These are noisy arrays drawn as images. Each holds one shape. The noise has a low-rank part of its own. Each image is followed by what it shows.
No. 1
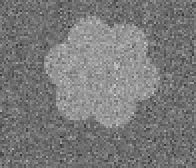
light flower
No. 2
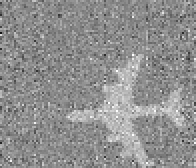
light airplane
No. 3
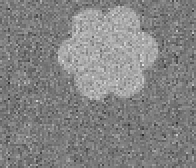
light flower
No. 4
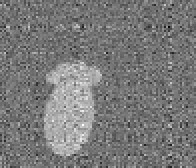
light footprint
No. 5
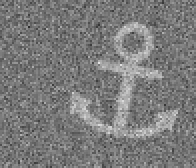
light anchor
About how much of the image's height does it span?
two thirds
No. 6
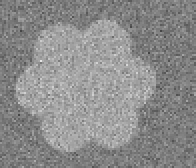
light flower
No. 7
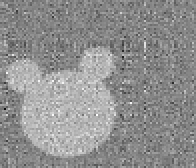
light bear's head
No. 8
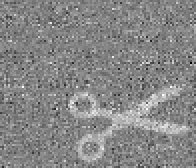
light pair of scissors
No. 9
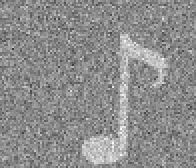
light musical note
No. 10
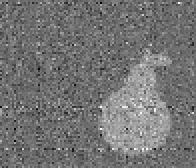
light pear
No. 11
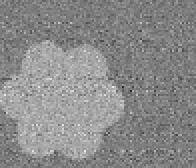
light flower
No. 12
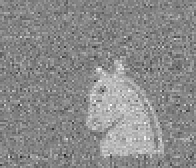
light chess knight
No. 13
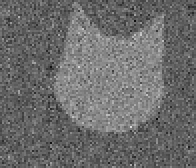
light cat's head
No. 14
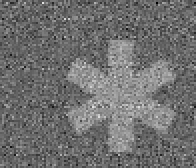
light asterisk
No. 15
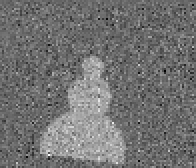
light chess pawn
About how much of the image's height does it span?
two thirds
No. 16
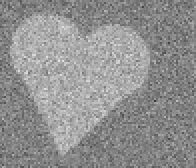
light heart
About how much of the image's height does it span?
nearly all
